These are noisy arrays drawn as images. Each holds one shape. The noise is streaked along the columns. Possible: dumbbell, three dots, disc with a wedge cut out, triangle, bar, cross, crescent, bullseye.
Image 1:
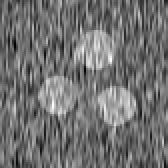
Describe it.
light three dots
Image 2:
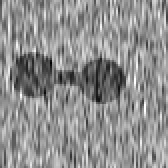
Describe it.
dark dumbbell
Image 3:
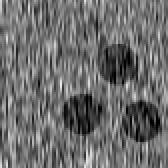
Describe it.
dark three dots
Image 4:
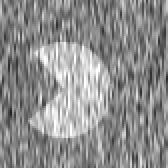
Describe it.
light disc with a wedge cut out
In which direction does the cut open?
left
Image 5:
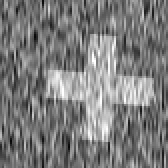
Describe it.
light cross
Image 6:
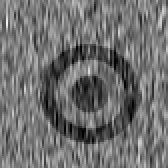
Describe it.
dark bullseye
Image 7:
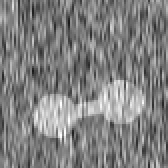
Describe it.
light dumbbell
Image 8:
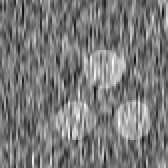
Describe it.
light three dots
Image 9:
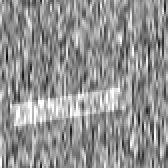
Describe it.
light bar
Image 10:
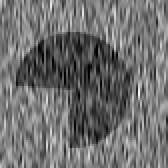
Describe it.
dark disc with a wedge cut out
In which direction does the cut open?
down and left
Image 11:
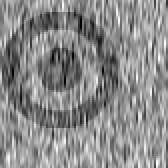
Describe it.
dark bullseye
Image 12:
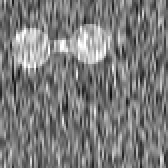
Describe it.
light dumbbell
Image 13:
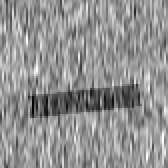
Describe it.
dark bar
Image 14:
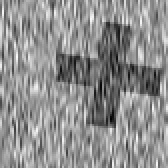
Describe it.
dark cross
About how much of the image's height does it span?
two thirds
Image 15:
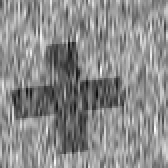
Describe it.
dark cross
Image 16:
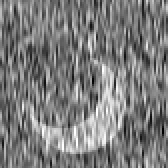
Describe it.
light crescent
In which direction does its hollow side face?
up and left
